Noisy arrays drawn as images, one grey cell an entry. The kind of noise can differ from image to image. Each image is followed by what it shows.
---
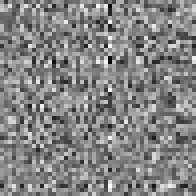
low rank plus noise
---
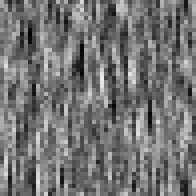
streaked along the columns
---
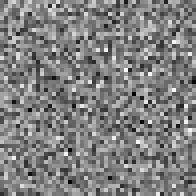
independent entries
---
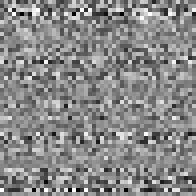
rows of uneven size
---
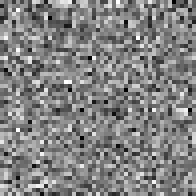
low rank plus noise
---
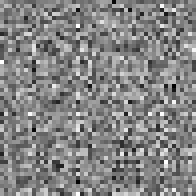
low rank plus noise
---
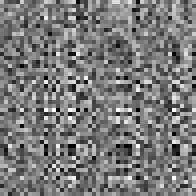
low rank plus noise
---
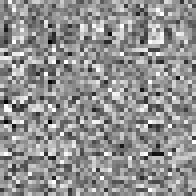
low rank plus noise
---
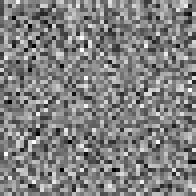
low rank plus noise
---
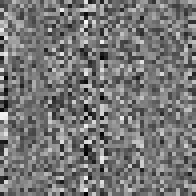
columns of uneven size
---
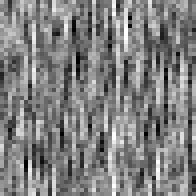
streaked along the columns
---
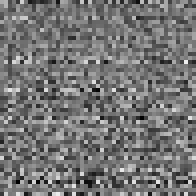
rows of uneven size
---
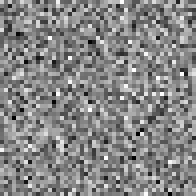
independent entries
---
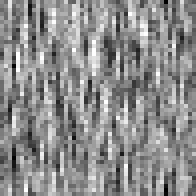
streaked along the columns
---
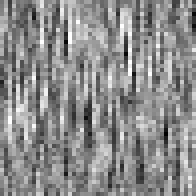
streaked along the columns
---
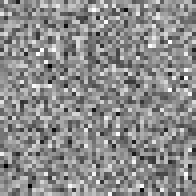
independent entries
